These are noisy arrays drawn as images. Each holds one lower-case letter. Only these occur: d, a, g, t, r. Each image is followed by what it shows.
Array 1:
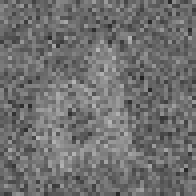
d
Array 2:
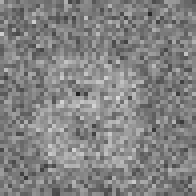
a
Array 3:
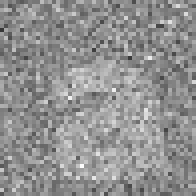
a
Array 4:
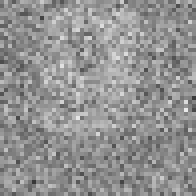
g
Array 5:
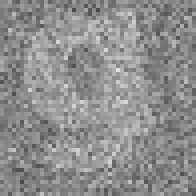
g
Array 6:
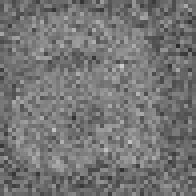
a
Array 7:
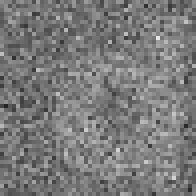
d
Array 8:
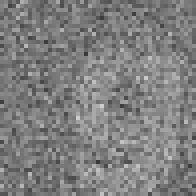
g
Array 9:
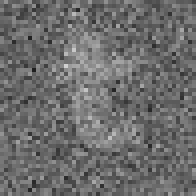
t
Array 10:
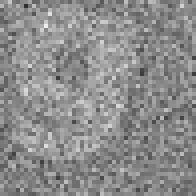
g
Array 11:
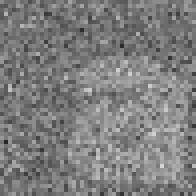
a
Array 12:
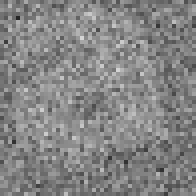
a
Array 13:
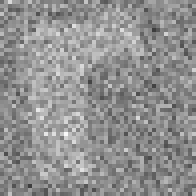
r
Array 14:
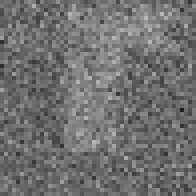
r
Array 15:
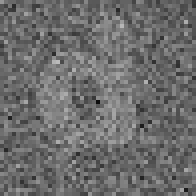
d
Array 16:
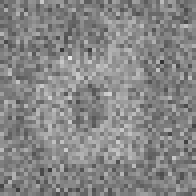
d
